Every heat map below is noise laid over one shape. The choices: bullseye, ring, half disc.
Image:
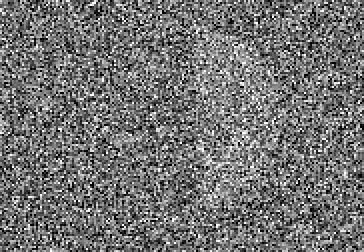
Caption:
light half disc
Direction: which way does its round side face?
right
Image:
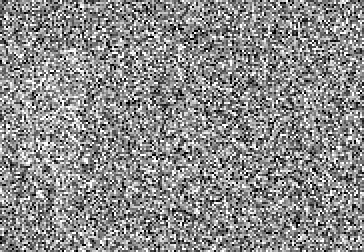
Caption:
light half disc
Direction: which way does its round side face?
left
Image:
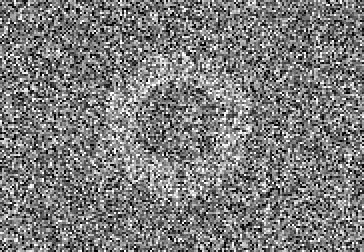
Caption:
light ring
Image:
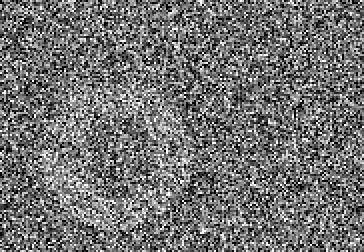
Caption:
light ring
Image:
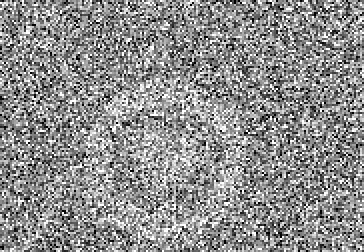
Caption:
light bullseye
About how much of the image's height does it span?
two thirds
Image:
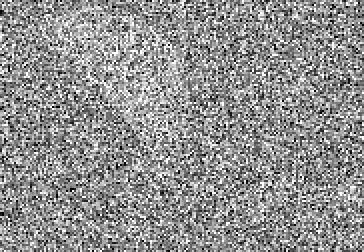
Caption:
light half disc
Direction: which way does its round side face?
up and right
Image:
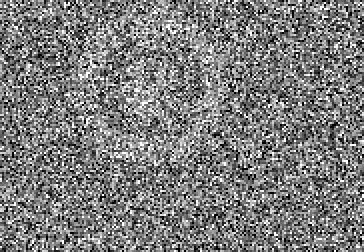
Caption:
light bullseye
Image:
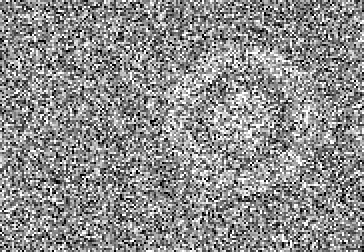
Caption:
light bullseye
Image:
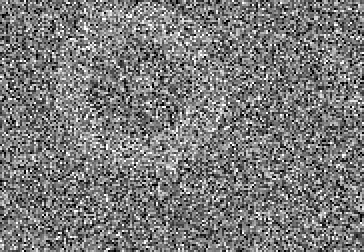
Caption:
light ring
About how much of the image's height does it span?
two thirds
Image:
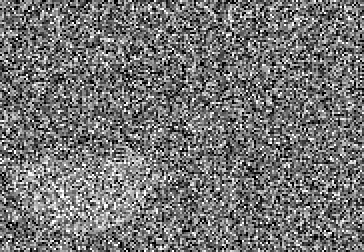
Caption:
light half disc, bottom left
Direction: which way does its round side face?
down
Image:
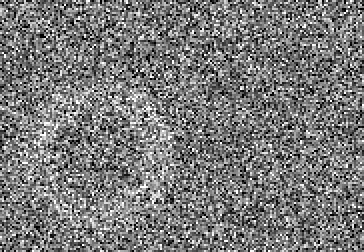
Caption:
light ring
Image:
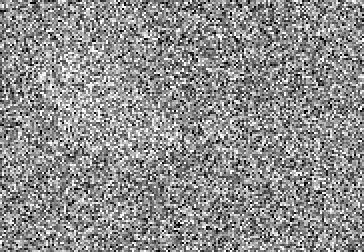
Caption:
light half disc
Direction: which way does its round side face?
down and left
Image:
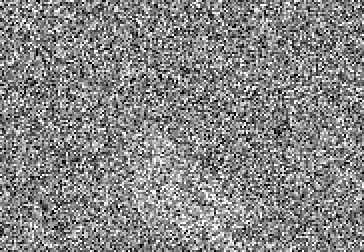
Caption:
light half disc
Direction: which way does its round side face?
down and left
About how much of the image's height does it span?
half
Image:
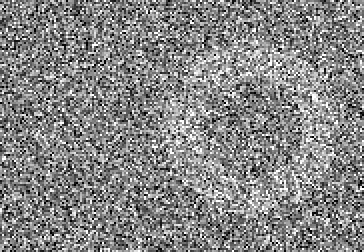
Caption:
light ring
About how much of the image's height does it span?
two thirds
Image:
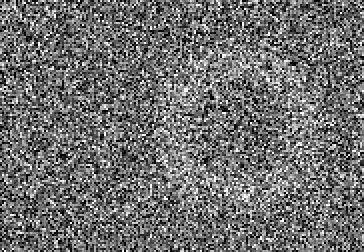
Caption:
light ring
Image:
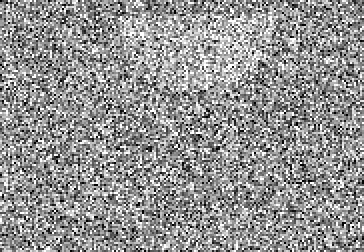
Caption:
light half disc, top middle
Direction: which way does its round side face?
down
